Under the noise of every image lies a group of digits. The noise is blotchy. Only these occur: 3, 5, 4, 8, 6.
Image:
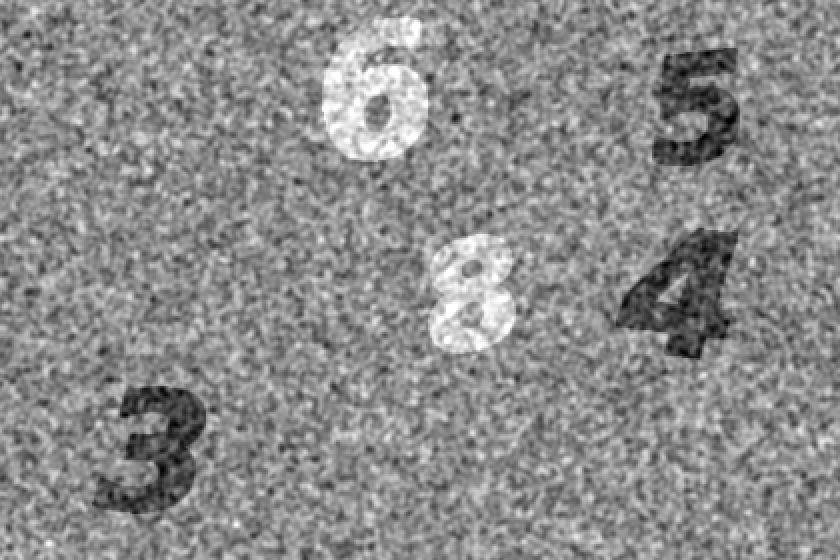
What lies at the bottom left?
3
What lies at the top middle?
6
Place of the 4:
middle right
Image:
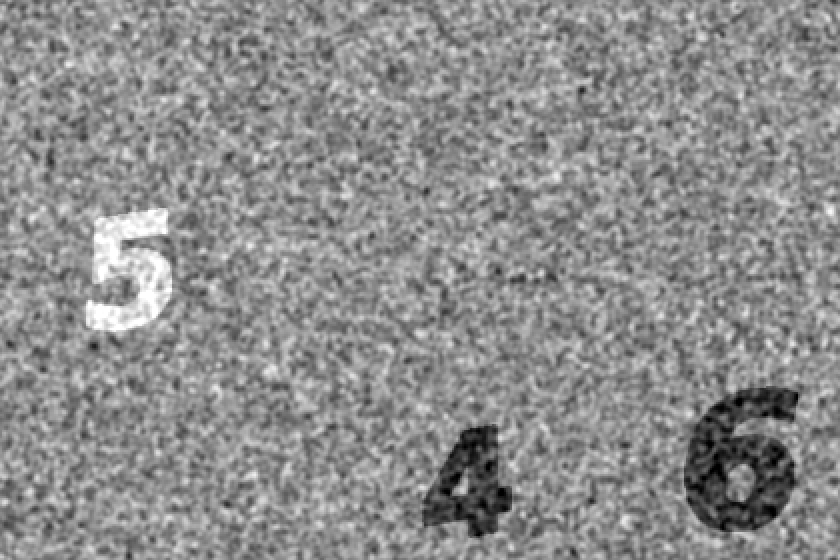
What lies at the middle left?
5
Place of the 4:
bottom middle
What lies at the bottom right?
6
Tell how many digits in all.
3
